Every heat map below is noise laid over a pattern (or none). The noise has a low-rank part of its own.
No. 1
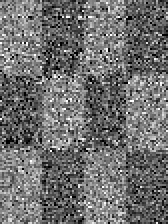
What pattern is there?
a checkerboard
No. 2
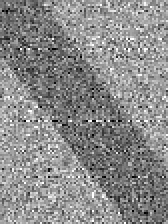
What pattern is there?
a diagonal band
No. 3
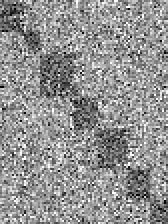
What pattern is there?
blocks along the diagonal
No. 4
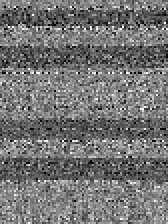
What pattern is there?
bands of rows
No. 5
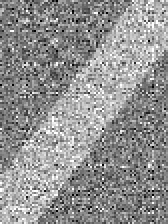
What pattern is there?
a diagonal band
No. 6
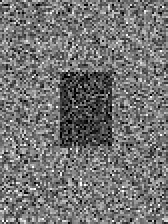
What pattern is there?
one block
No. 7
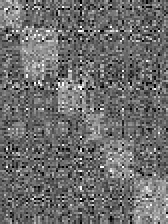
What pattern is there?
blocks along the diagonal
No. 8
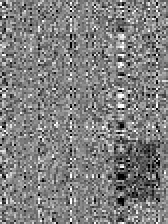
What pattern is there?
one block
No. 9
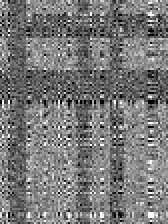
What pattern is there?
bands of rows crossing bands of columns
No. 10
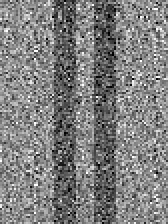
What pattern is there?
bands of columns
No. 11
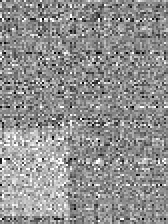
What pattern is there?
one block
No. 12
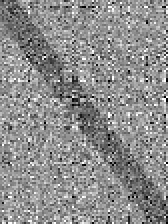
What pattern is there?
a diagonal band
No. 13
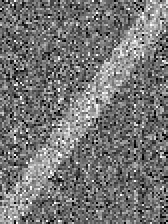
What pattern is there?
a diagonal band
